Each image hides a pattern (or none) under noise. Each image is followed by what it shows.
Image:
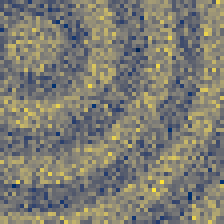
rings round one point
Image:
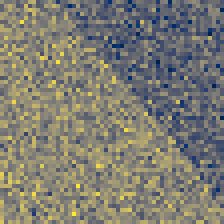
a sharp edge
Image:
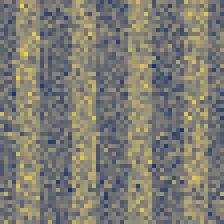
vertical stripes
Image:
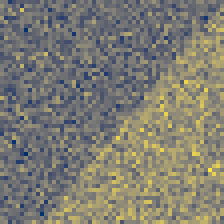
a sharp edge
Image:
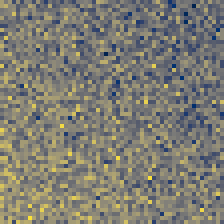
a smooth slope
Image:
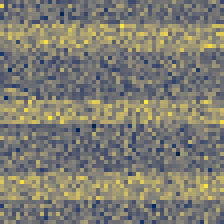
horizontal stripes
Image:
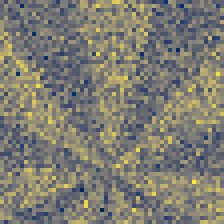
spokes from one point
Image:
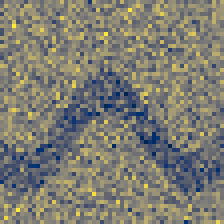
a wavy band
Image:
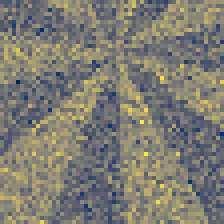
spokes from one point
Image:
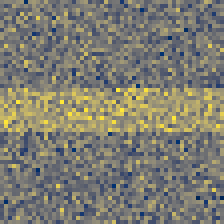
one horizontal stripe
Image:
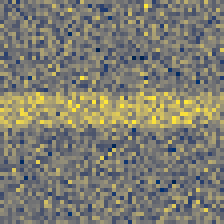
one horizontal stripe
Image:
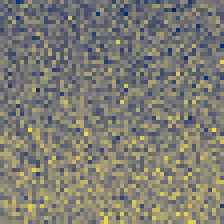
a smooth slope
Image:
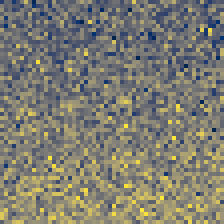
a smooth slope
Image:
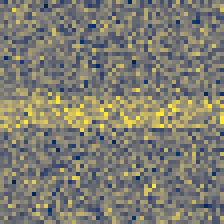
one horizontal stripe
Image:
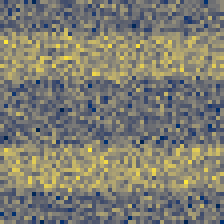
horizontal stripes
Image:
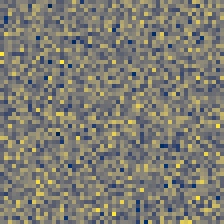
only noise
